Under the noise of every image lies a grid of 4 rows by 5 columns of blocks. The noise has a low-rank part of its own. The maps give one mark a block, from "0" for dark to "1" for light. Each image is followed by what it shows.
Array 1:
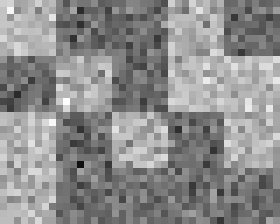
10010
01011
10101
10000
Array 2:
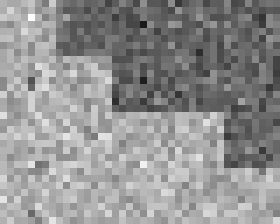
10000
11000
11110
11111
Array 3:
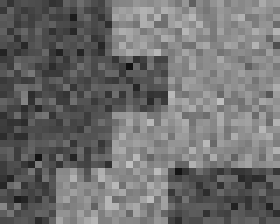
00111
00011
00111
01100
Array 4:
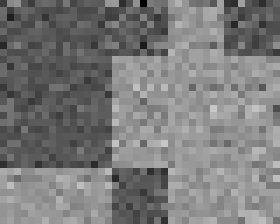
00010
00111
00111
11011
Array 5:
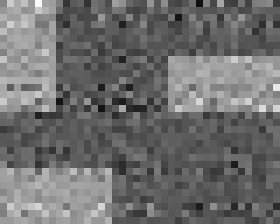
10000
10011
00000
11000
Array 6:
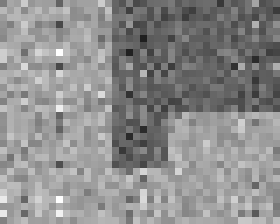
11000
11000
11011
11111
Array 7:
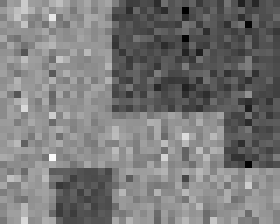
11000
11000
11110
10111
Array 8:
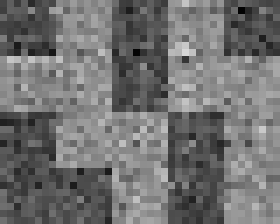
01010
11011
01101
00101
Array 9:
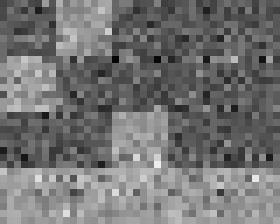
01000
10000
00100
11111
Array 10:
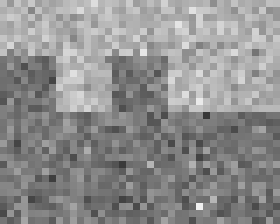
11111
01011
00000
00000
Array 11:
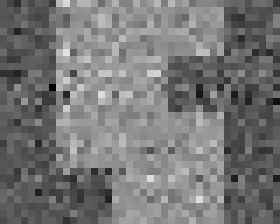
01110
01100
01110
00110
